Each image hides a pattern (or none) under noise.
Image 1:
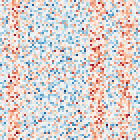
bands of columns
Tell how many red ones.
3
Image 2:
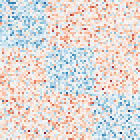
blocks along the diagonal
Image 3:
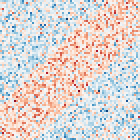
a diagonal band
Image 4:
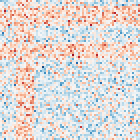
bands of rows crossing bands of columns
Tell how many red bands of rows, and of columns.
2 and 1
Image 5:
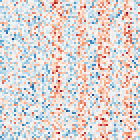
bands of columns
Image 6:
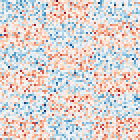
a checkerboard
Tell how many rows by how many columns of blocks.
6 by 3
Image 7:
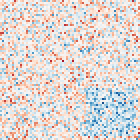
one block
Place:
bottom right
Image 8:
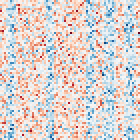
bands of columns
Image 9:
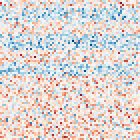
bands of rows
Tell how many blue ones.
3
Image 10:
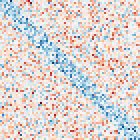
a diagonal band
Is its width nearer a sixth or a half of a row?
a sixth
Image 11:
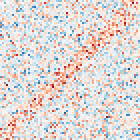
a diagonal band
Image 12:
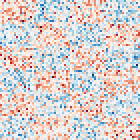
a checkerboard
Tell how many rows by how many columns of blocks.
6 by 4
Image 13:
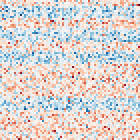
bands of rows
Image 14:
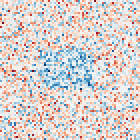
one block
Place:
centre
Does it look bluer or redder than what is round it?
bluer
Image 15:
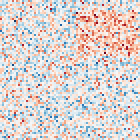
one block
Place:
top right
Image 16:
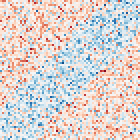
a diagonal band
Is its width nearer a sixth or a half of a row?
a half
